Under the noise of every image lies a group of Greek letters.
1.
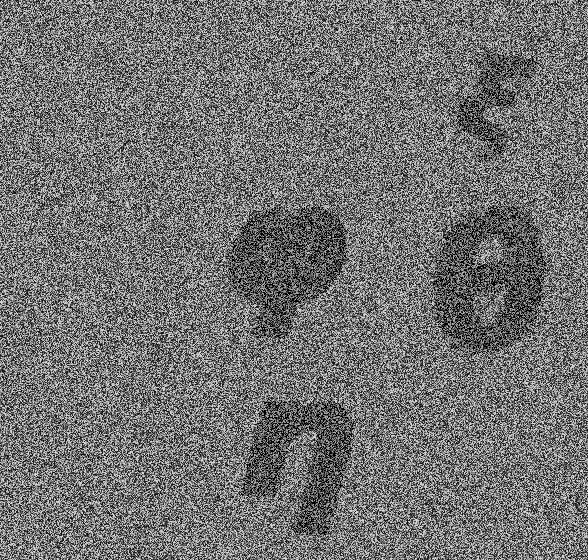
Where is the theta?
middle right
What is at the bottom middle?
eta
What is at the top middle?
nothing
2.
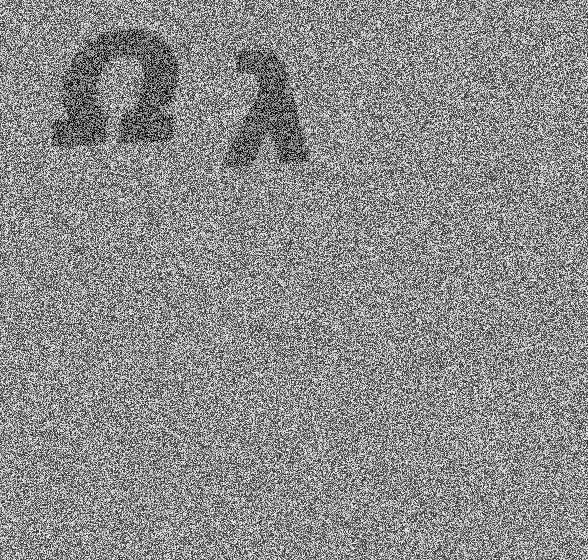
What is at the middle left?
nothing
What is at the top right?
nothing
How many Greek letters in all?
2
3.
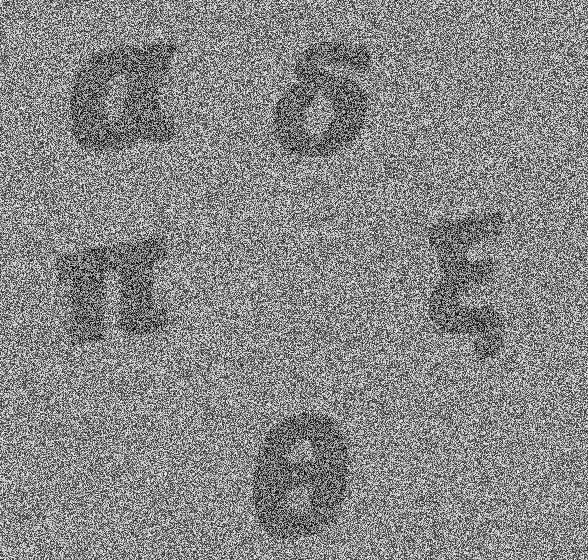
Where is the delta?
top middle
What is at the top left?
alpha
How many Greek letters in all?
5
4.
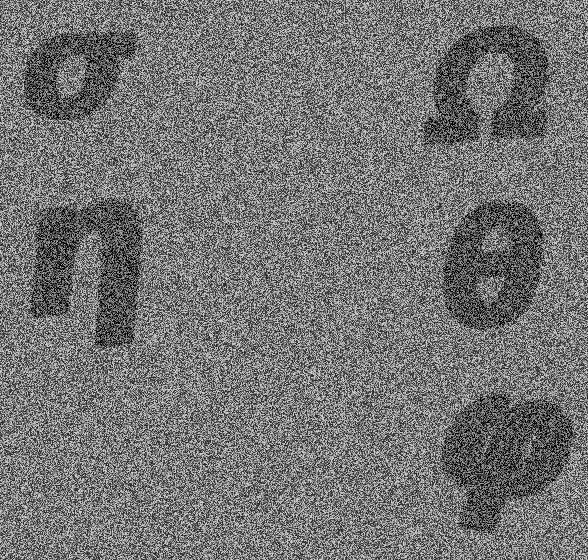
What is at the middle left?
eta
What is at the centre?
nothing
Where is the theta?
middle right
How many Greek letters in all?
5
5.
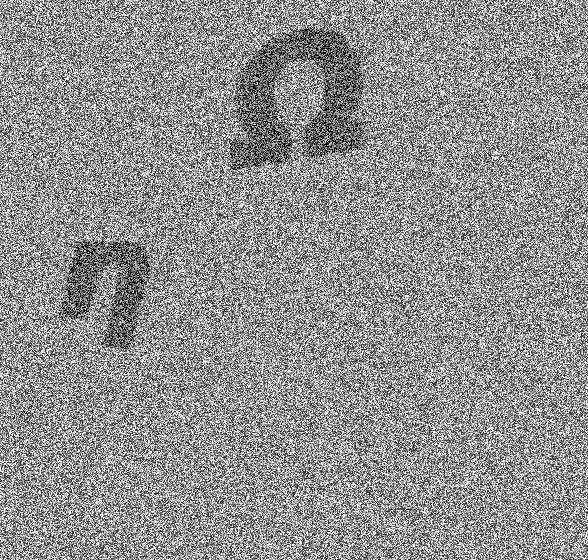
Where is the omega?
top middle
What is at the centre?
nothing
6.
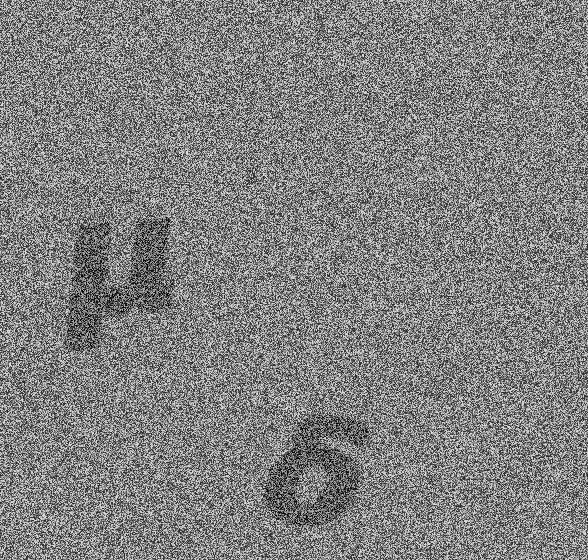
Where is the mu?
middle left
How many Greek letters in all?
2
